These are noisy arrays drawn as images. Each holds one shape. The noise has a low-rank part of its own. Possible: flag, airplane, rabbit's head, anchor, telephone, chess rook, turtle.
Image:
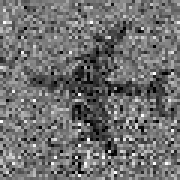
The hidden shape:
airplane
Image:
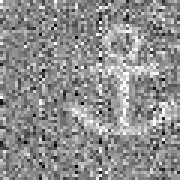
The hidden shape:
anchor
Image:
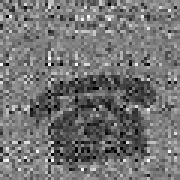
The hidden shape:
telephone
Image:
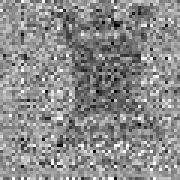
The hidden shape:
chess rook
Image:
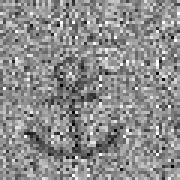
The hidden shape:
anchor
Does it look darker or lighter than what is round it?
darker
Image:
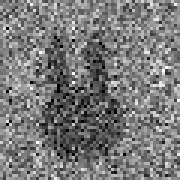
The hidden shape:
rabbit's head
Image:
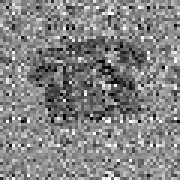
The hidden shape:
telephone
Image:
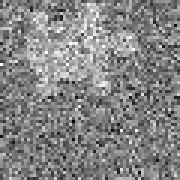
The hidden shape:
turtle
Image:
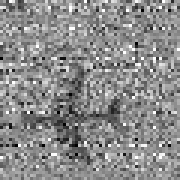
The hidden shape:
airplane
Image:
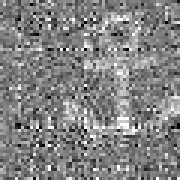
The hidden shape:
anchor
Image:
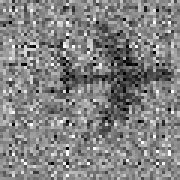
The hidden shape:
airplane
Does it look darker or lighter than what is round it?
darker
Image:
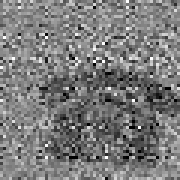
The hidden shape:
telephone
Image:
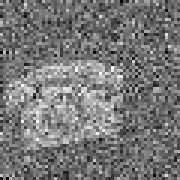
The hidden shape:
telephone
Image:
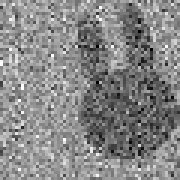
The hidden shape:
rabbit's head
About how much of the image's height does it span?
nearly all
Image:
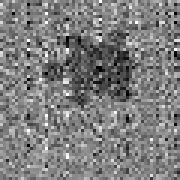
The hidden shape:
turtle
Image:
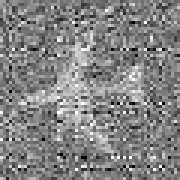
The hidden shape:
airplane
